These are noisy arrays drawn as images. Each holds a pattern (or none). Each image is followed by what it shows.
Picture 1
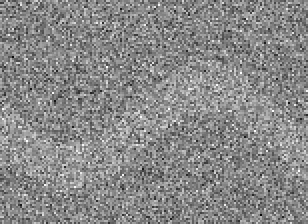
a wavy band
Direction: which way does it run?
left to right
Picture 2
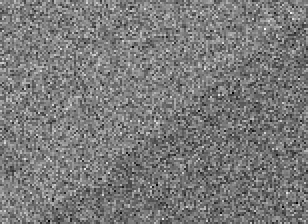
a sharp edge
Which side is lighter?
top left
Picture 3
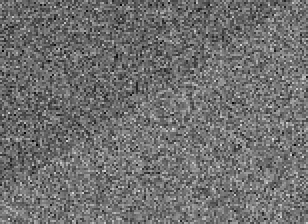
a sharp edge
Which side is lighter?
bottom right
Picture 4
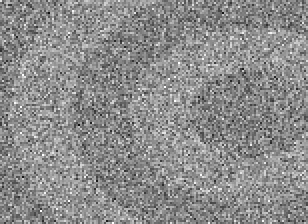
rings round one point
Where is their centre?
middle right
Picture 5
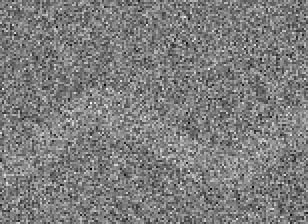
a wavy band
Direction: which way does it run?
left to right
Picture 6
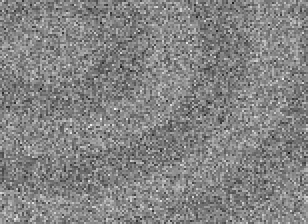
rings round one point
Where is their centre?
top left
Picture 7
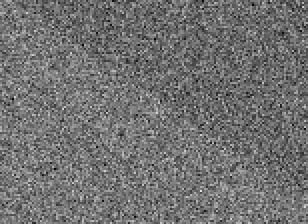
a sharp edge
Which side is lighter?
bottom left
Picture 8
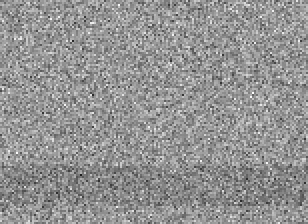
one horizontal stripe
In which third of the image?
bottom
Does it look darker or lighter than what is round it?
darker
